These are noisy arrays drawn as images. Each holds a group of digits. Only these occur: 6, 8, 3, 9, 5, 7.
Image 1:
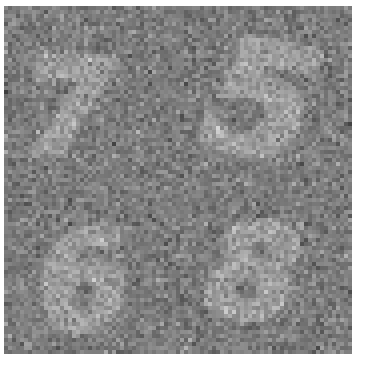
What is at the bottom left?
6
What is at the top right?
5
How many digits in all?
4
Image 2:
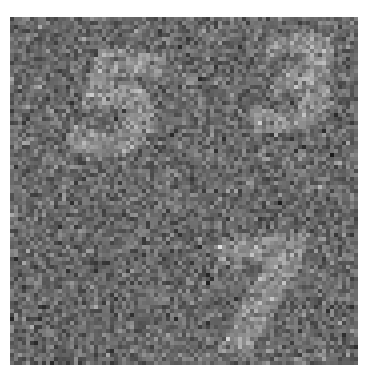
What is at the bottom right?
7
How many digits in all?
3
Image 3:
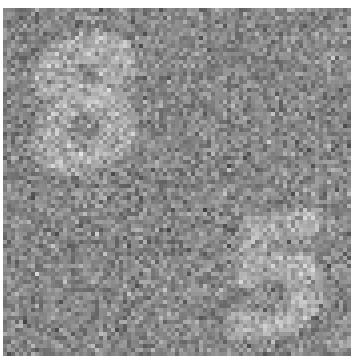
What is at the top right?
nothing
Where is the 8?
top left
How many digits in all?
2
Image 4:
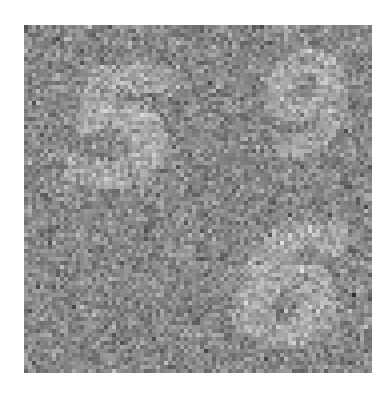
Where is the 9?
top right
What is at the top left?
5
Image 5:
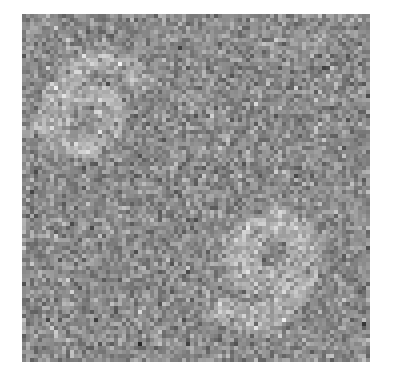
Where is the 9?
bottom right
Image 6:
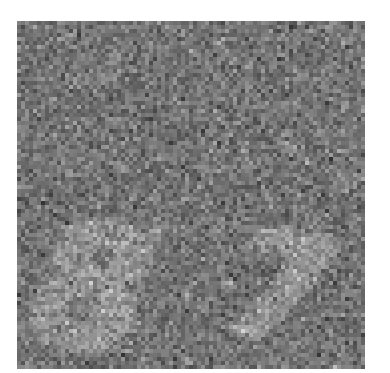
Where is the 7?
bottom right
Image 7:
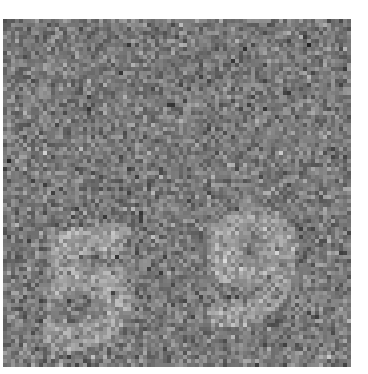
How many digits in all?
2
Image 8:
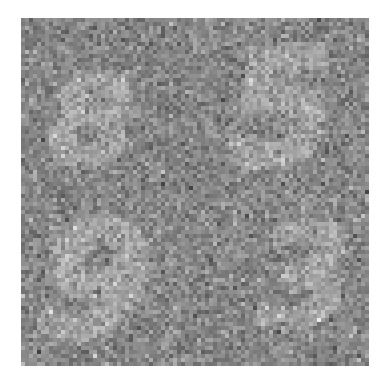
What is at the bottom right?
3
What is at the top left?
8
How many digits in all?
4
